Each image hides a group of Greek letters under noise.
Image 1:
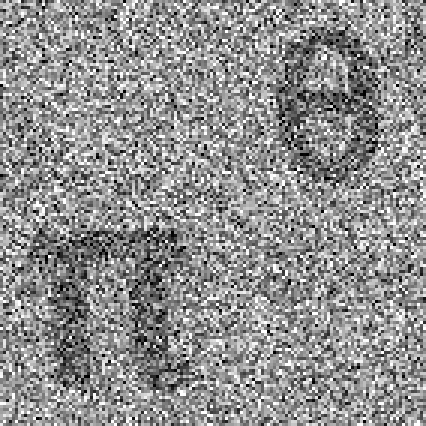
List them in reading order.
top right: dark theta; bottom left: dark pi
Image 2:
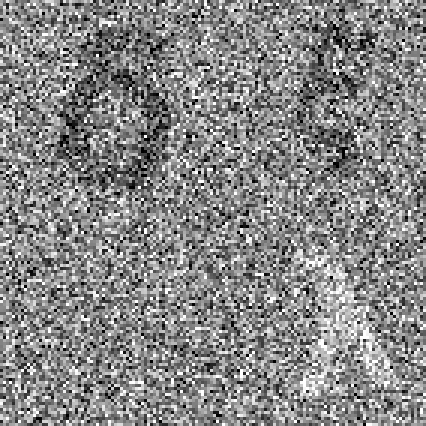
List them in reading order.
top left: dark delta; top right: dark xi; bottom right: light lambda
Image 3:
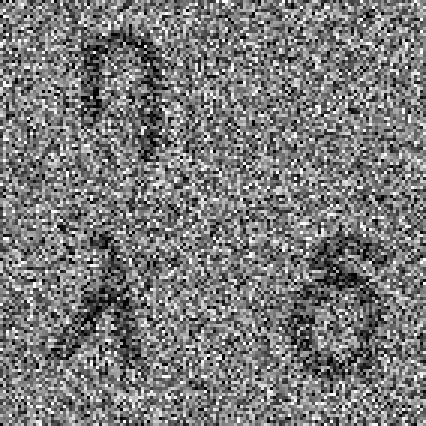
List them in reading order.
top left: dark eta; bottom left: dark lambda; bottom right: dark delta
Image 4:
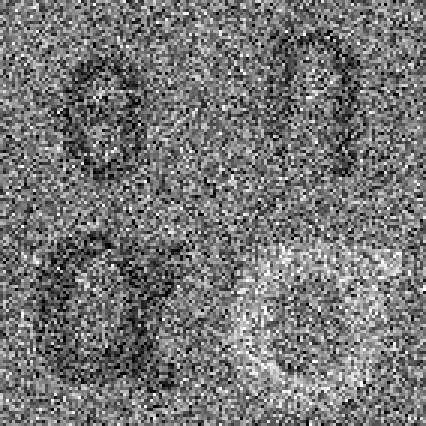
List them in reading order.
top left: dark theta; top right: dark eta; bottom left: dark alpha; bottom right: light sigma
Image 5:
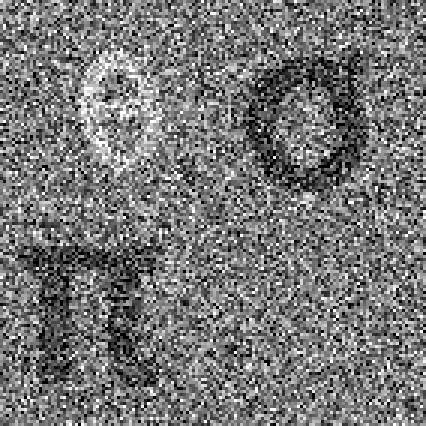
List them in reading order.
top left: light theta; top right: dark sigma; bottom left: dark pi
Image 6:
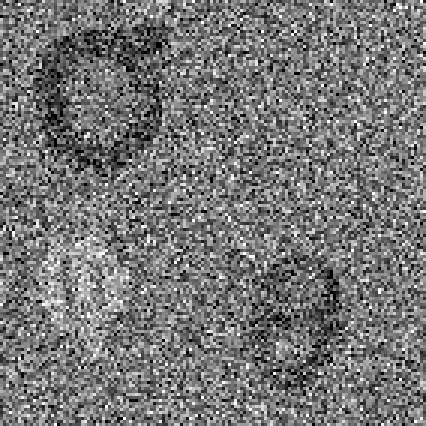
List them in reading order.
top left: dark sigma; bottom left: light phi; bottom right: dark theta
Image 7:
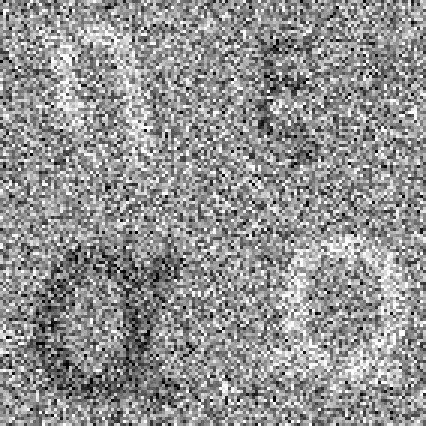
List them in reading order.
top left: light eta; top right: dark xi; bottom left: dark alpha; bottom right: light omega
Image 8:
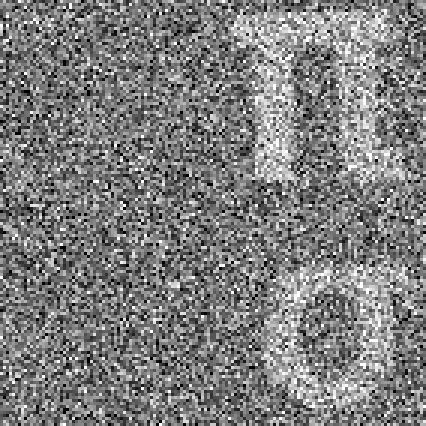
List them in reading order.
top right: light pi; bottom right: light sigma
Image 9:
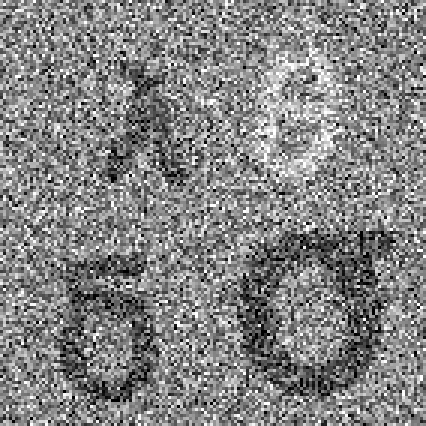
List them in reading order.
top left: dark lambda; top right: light theta; bottom left: dark delta; bottom right: dark sigma
